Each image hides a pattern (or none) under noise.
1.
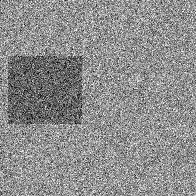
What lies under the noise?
one block
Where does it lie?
middle left
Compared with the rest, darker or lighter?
darker
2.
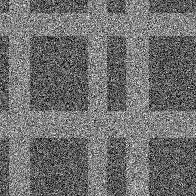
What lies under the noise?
bands of rows crossing bands of columns
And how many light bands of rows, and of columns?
2 and 3
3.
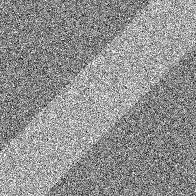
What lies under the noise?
a diagonal band
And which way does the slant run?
bottom left to top right
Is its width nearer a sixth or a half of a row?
a half
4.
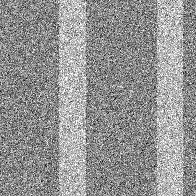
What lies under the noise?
bands of columns
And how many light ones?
2
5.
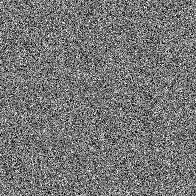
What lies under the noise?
only noise
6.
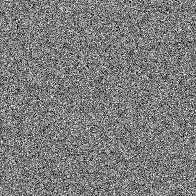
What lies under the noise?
only noise
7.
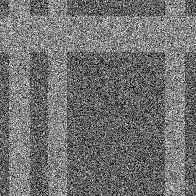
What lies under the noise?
bands of rows crossing bands of columns
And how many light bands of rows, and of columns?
1 and 3
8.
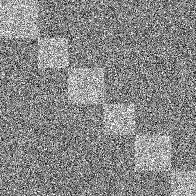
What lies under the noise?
blocks along the diagonal
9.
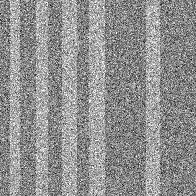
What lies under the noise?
bands of columns
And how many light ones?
5
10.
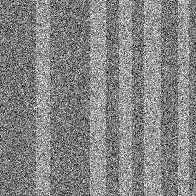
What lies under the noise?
bands of columns
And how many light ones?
5
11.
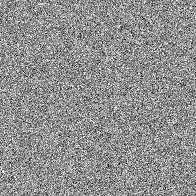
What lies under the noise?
only noise
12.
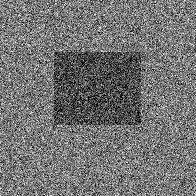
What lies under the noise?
one block
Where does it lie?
centre
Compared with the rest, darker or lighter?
darker
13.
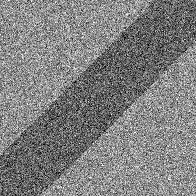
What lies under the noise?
a diagonal band
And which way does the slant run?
bottom left to top right
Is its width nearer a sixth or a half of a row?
a half
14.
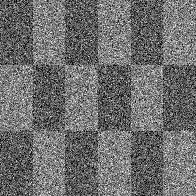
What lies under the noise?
a checkerboard
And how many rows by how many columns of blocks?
3 by 6
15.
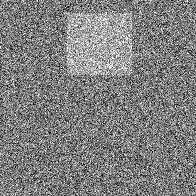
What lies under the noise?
one block
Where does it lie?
top middle
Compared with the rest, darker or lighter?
lighter
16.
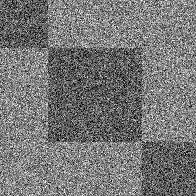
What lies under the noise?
blocks along the diagonal
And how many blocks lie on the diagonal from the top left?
3
